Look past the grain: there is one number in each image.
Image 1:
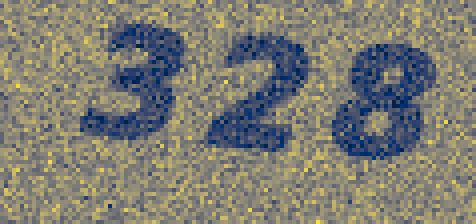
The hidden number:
328
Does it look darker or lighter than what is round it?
darker
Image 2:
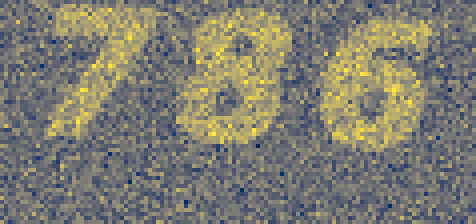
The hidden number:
786
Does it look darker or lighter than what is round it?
lighter
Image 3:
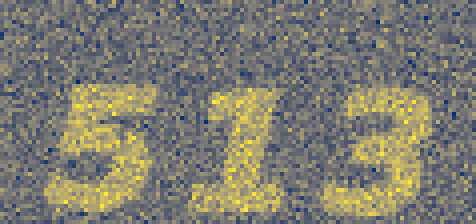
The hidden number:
513
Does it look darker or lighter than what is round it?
lighter
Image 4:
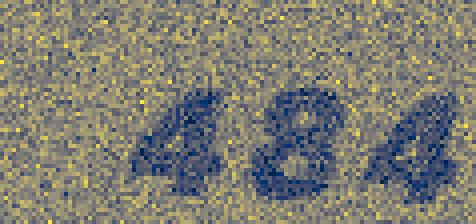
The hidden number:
484
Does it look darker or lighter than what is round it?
darker
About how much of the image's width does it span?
two thirds
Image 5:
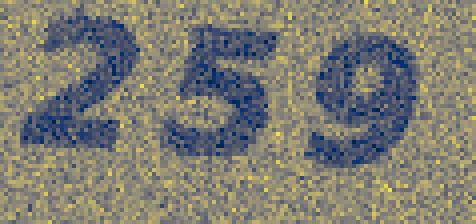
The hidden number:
259
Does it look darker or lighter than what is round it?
darker
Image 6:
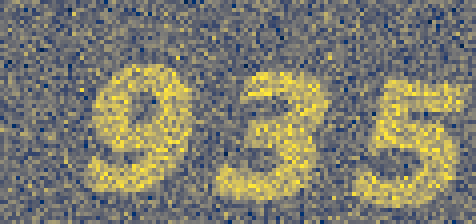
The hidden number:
935
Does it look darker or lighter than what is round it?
lighter
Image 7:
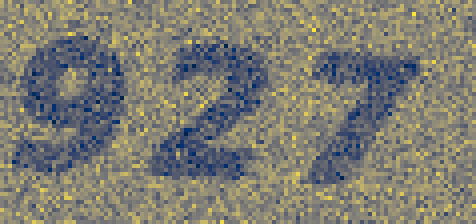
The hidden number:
927
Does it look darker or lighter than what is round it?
darker
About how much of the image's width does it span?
nearly all
